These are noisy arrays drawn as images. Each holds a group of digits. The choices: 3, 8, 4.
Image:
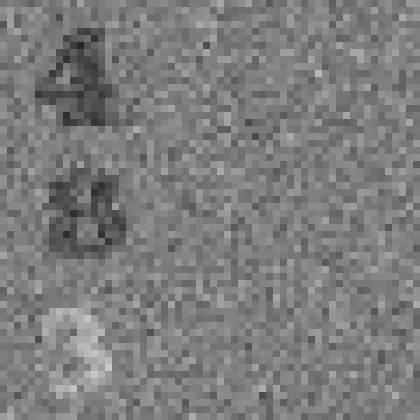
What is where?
top left: dark 4; middle left: dark 8; bottom left: light 3
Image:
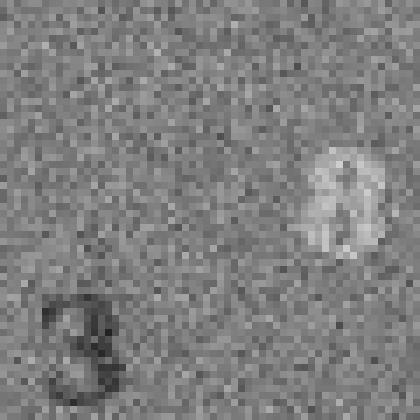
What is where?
middle right: light 8; bottom left: dark 3
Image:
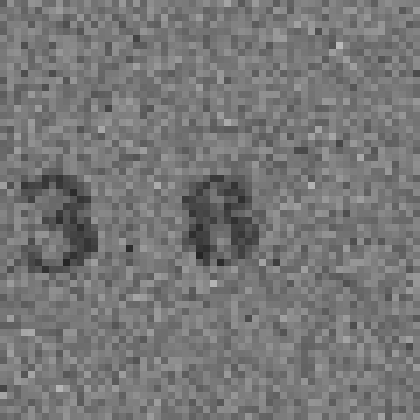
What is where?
middle left: dark 3; centre: dark 8
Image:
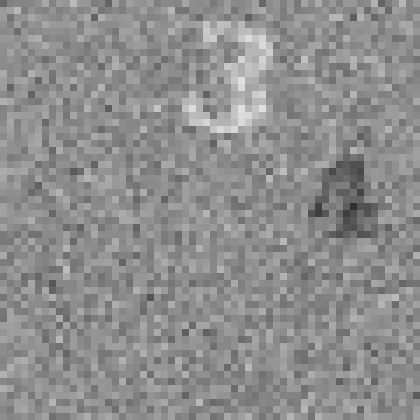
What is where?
top middle: light 3; middle right: dark 4
